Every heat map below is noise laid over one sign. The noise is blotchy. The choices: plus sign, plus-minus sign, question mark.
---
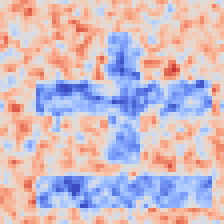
plus-minus sign
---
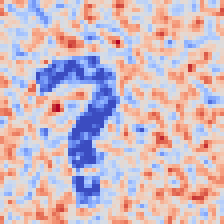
question mark
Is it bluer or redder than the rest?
bluer
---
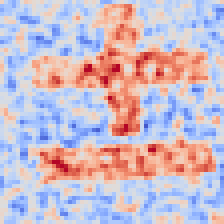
plus-minus sign
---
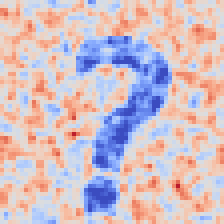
question mark
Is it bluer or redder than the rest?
bluer
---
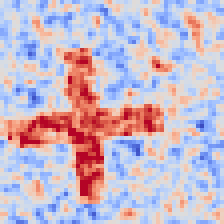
plus sign
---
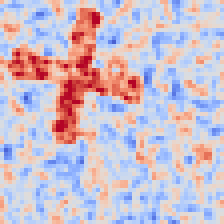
plus sign
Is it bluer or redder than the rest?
redder
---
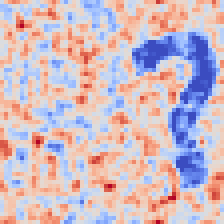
question mark
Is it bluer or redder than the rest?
bluer
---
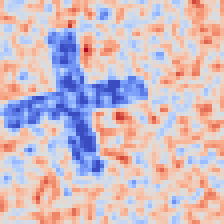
plus sign
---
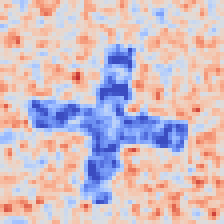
plus sign
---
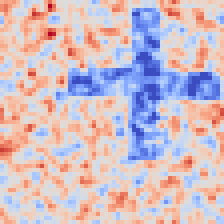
plus sign
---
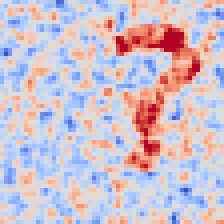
question mark
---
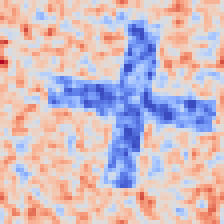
plus sign
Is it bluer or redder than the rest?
bluer
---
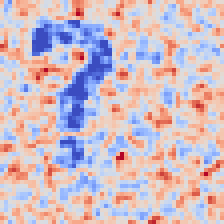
question mark
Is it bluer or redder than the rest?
bluer
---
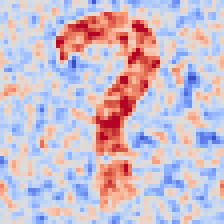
question mark
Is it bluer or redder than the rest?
redder
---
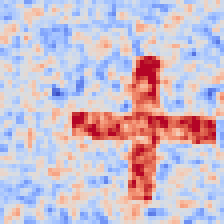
plus sign
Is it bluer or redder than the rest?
redder
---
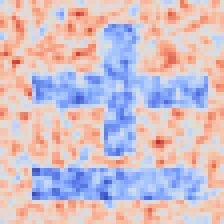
plus-minus sign
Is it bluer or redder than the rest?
bluer
